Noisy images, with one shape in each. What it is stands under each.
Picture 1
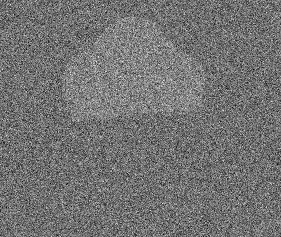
cloud
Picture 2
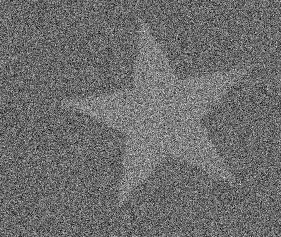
star
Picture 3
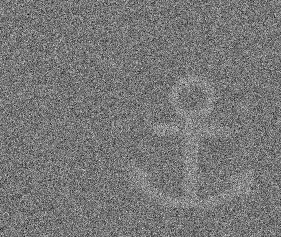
anchor
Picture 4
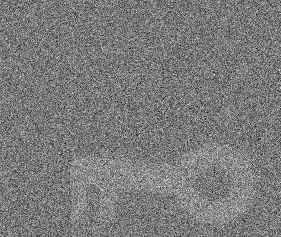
key
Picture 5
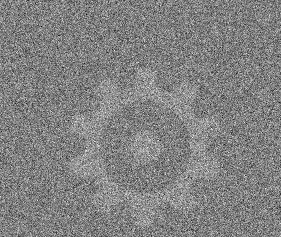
gear
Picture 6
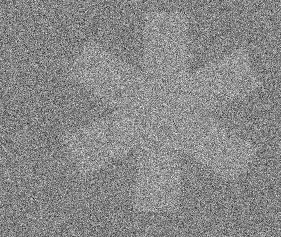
asterisk
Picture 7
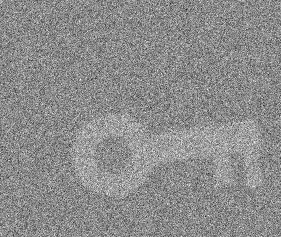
key
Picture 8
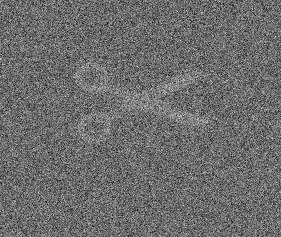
pair of scissors
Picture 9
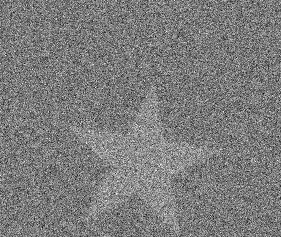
star
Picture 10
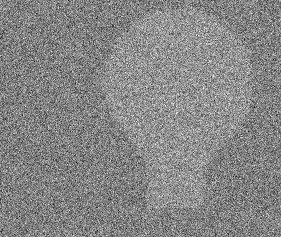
light bulb
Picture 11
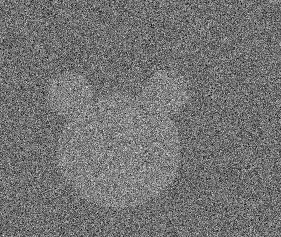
bear's head
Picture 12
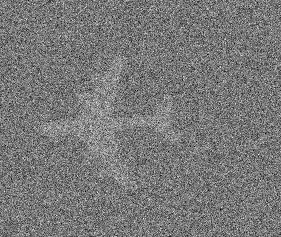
airplane
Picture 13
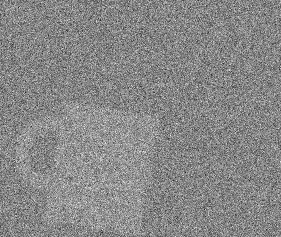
cup
